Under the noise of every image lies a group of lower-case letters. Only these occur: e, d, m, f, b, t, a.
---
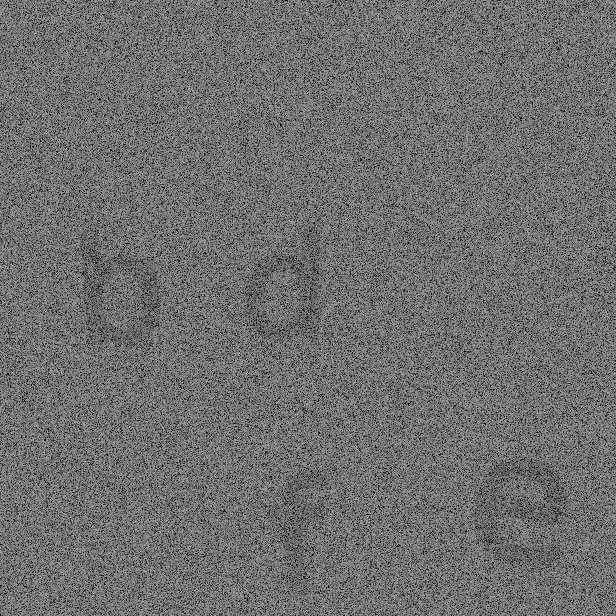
middle left: dark b; centre: dark d; bottom middle: dark f; bottom right: dark e
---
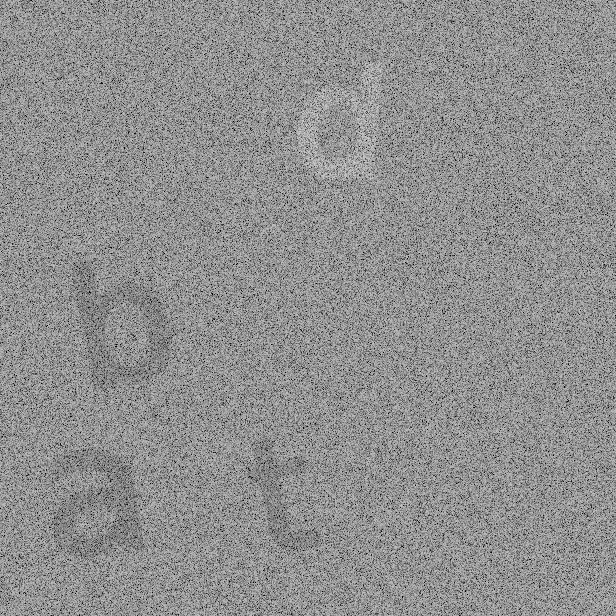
top middle: light d; middle left: dark b; bottom left: dark a; bottom middle: dark t
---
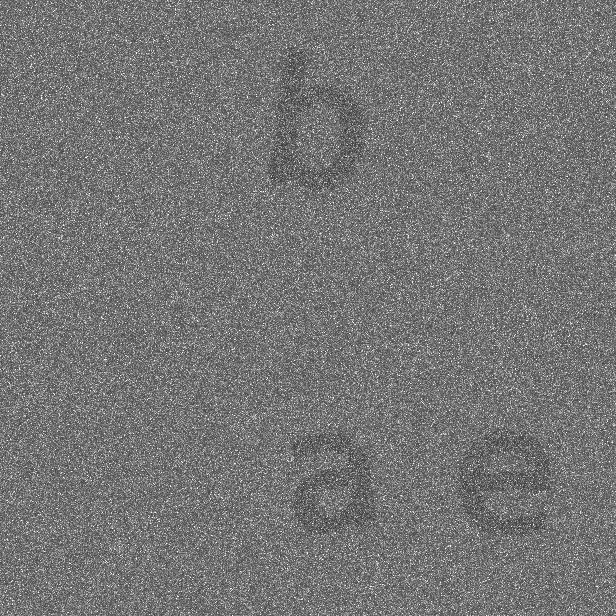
top middle: dark b; bottom middle: dark a; bottom right: dark e
